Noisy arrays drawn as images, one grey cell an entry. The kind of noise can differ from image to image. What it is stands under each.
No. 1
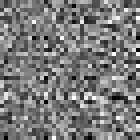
low rank plus noise
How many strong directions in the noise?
two
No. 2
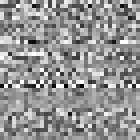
rows of uneven size
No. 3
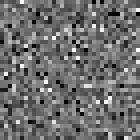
heavy tails
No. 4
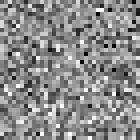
independent entries
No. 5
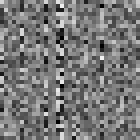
columns of uneven size
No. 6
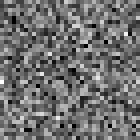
independent entries
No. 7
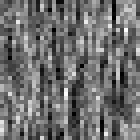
streaked along the columns
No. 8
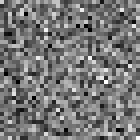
independent entries
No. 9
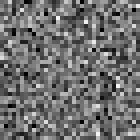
independent entries
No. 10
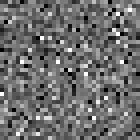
heavy tails
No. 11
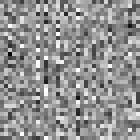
columns of uneven size
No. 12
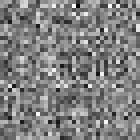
low rank plus noise
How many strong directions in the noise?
three or four
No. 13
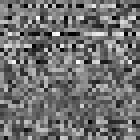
rows of uneven size
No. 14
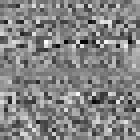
rows of uneven size
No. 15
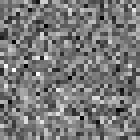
independent entries
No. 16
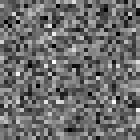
low rank plus noise
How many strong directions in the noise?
five to eight
